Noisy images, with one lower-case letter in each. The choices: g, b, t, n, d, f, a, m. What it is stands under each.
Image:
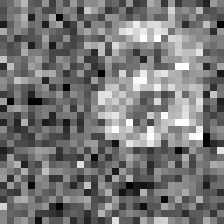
a
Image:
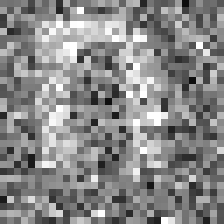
n
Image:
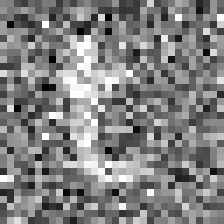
t
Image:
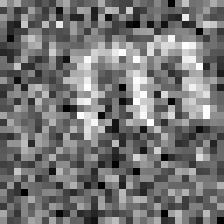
m
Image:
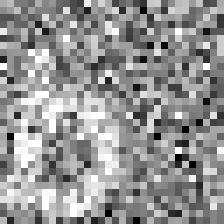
b
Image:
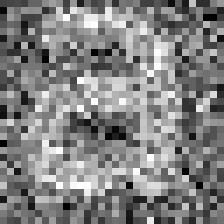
a
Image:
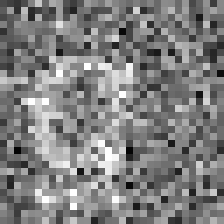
g
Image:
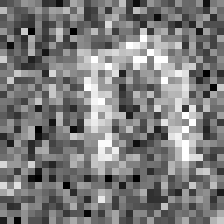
n
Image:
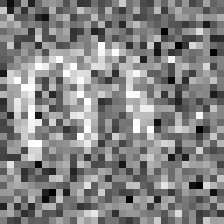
m
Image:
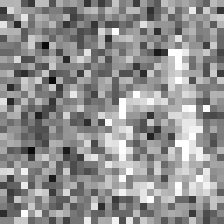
d
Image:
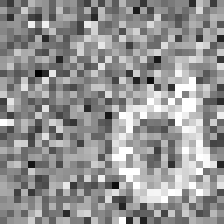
d
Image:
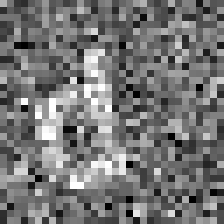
d
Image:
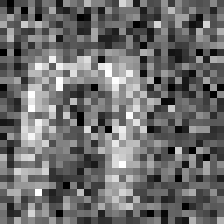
n
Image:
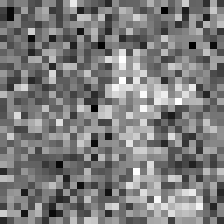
t
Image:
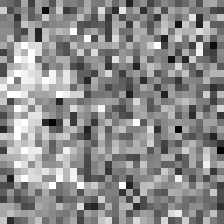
t
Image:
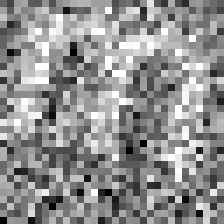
m
